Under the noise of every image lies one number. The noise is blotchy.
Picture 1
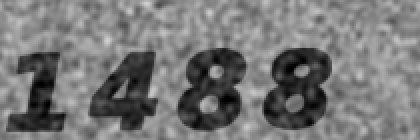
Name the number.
1488
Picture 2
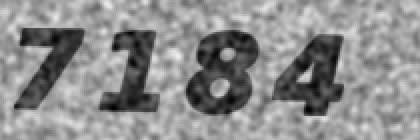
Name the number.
7184
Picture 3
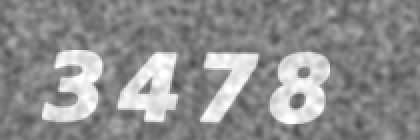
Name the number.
3478
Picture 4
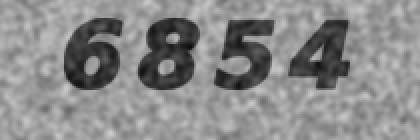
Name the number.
6854
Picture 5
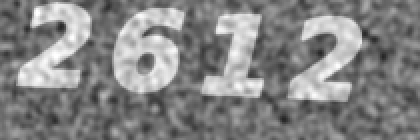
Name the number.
2612
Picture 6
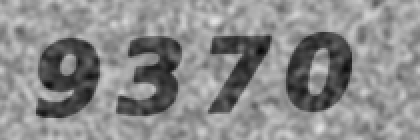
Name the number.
9370
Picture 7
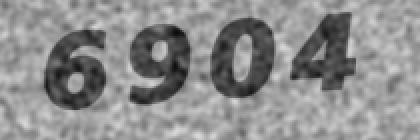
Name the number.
6904
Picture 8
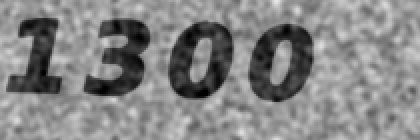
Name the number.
1300
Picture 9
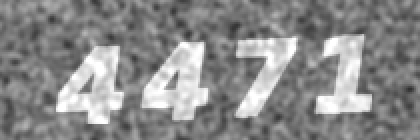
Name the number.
4471
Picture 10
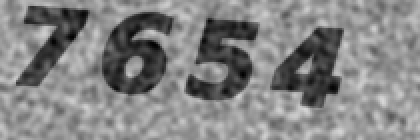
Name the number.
7654
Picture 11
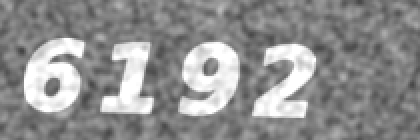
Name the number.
6192
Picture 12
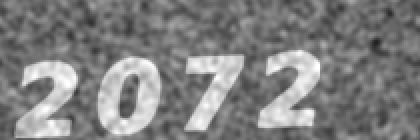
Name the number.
2072
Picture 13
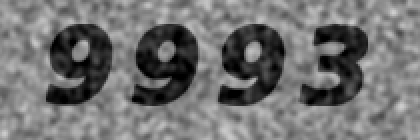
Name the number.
9993
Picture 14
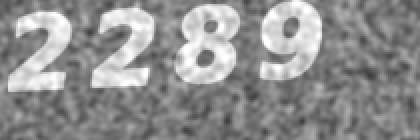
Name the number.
2289
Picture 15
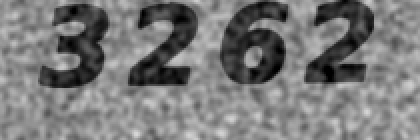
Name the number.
3262
